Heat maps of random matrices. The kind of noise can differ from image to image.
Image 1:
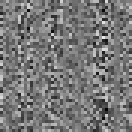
columns of uneven size
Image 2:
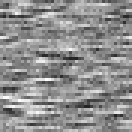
streaked along the rows
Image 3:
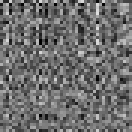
low rank plus noise
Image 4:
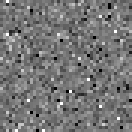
heavy tails
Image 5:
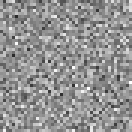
independent entries
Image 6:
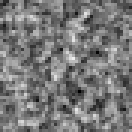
blotchy
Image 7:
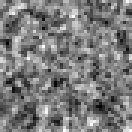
blotchy
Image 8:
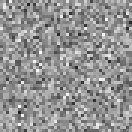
independent entries
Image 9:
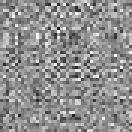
low rank plus noise
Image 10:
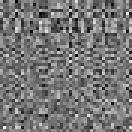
low rank plus noise
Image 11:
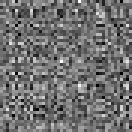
low rank plus noise
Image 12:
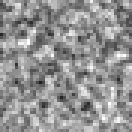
blotchy
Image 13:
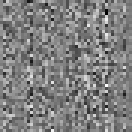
columns of uneven size
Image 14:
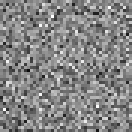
independent entries
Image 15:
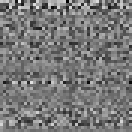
rows of uneven size
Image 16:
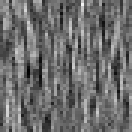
streaked along the columns
